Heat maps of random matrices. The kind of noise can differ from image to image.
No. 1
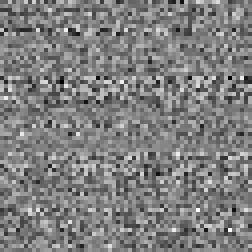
rows of uneven size
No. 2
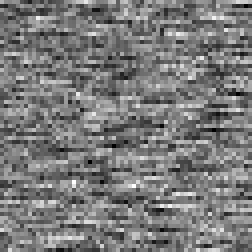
streaked along the rows
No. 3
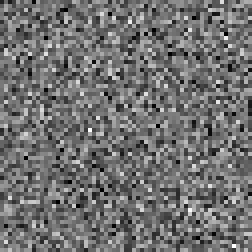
independent entries
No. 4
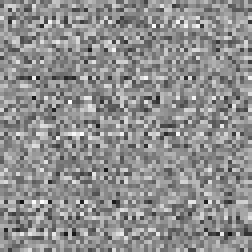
rows of uneven size
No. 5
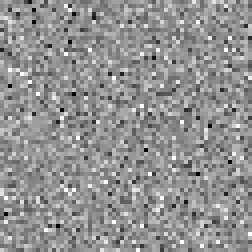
heavy tails
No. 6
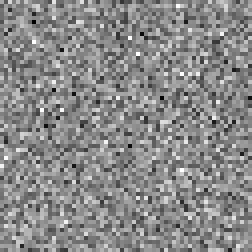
independent entries
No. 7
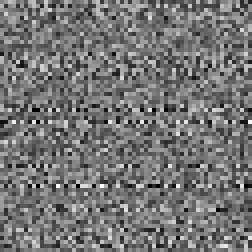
rows of uneven size
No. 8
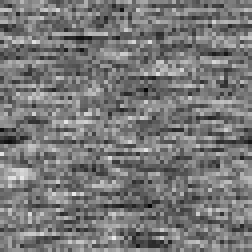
streaked along the rows
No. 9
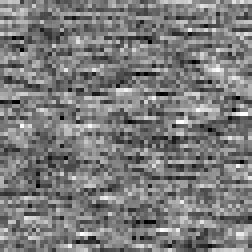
streaked along the rows
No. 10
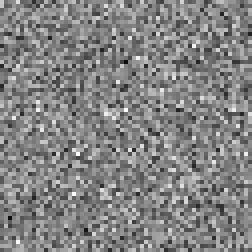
independent entries
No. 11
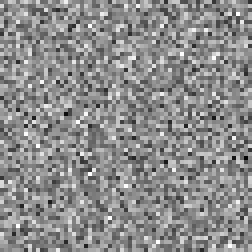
independent entries
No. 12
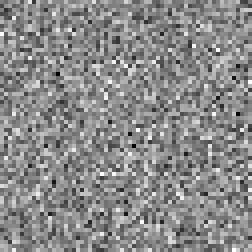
independent entries
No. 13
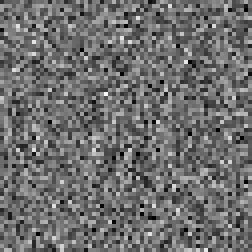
independent entries
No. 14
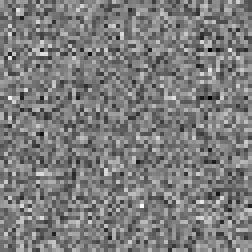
low rank plus noise
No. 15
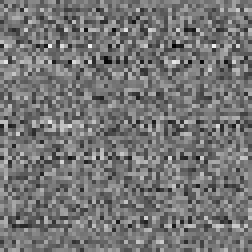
rows of uneven size
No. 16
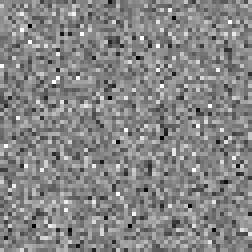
heavy tails
